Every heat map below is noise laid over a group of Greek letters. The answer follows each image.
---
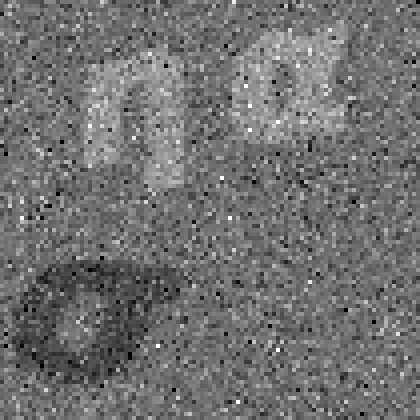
top left: light eta; top right: light alpha; bottom left: dark sigma
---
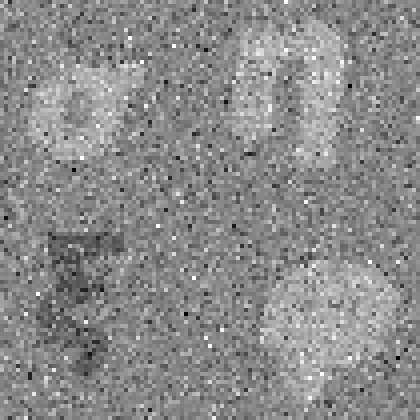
top left: light sigma; top right: light eta; bottom left: dark xi; bottom right: light phi
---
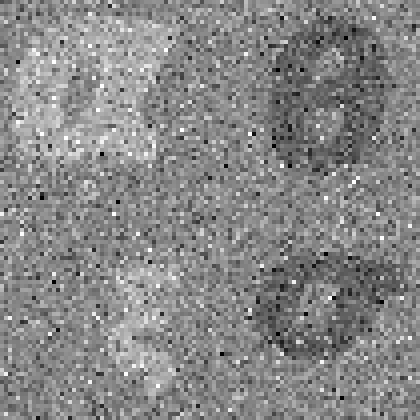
top left: light alpha; top right: dark theta; bottom left: light xi; bottom right: dark sigma
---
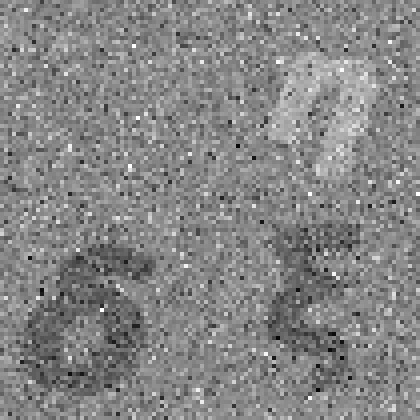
top right: light eta; bottom left: dark delta; bottom right: dark xi
